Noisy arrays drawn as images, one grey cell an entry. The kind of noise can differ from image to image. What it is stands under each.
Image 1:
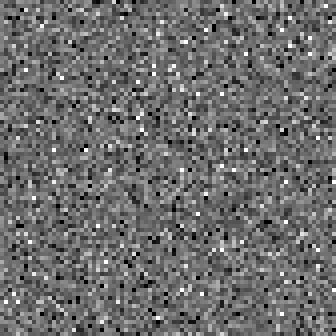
heavy tails
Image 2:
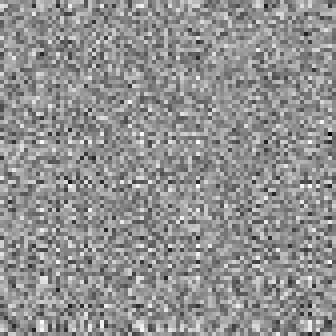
low rank plus noise
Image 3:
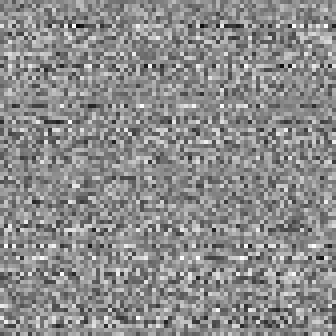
rows of uneven size
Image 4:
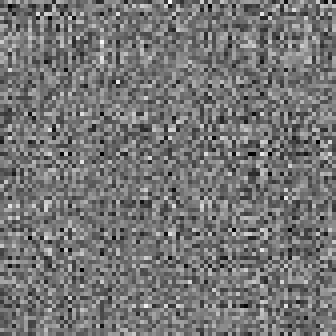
low rank plus noise
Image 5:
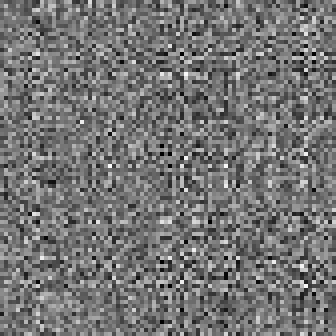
low rank plus noise
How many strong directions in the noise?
two
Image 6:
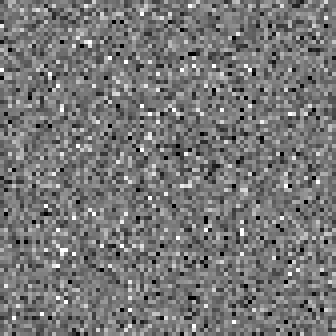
heavy tails
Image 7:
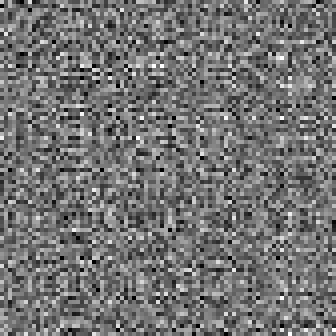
low rank plus noise
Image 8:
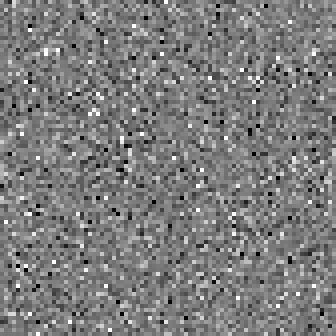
heavy tails
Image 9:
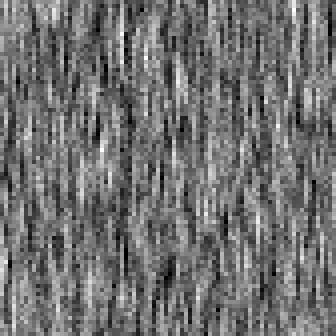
streaked along the columns
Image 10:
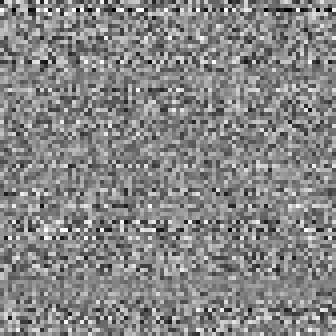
rows of uneven size
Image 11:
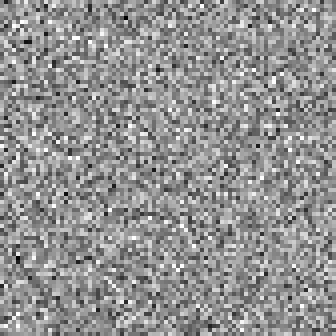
independent entries
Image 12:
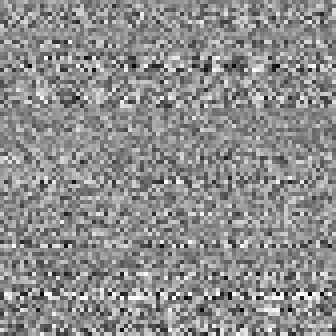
rows of uneven size
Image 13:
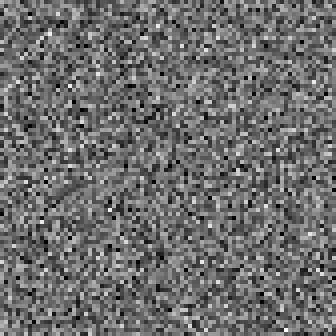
independent entries
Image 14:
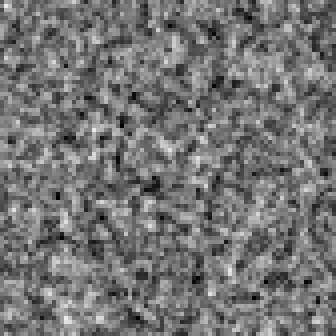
blotchy
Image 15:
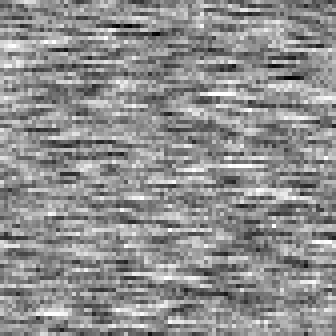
streaked along the rows
